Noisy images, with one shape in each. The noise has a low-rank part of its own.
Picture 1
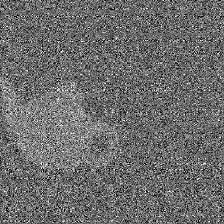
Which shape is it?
teapot
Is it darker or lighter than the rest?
lighter
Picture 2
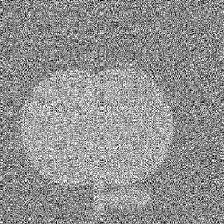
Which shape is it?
apple
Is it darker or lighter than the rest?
lighter
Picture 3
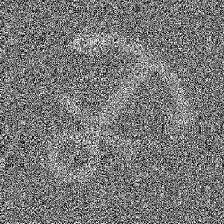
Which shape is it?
anchor
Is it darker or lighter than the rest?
lighter
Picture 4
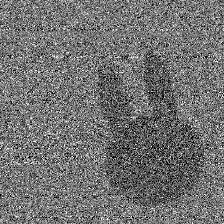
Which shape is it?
rabbit's head
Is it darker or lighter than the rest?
darker
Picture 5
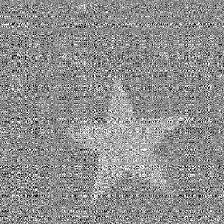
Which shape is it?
star
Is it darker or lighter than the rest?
lighter
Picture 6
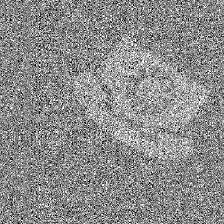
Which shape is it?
telephone
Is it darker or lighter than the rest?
lighter
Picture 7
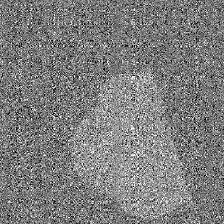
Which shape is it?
cloud
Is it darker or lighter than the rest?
lighter
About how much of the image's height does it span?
two thirds
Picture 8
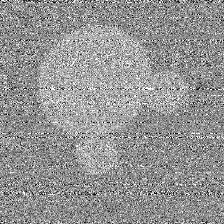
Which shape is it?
bear's head
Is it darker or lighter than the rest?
lighter
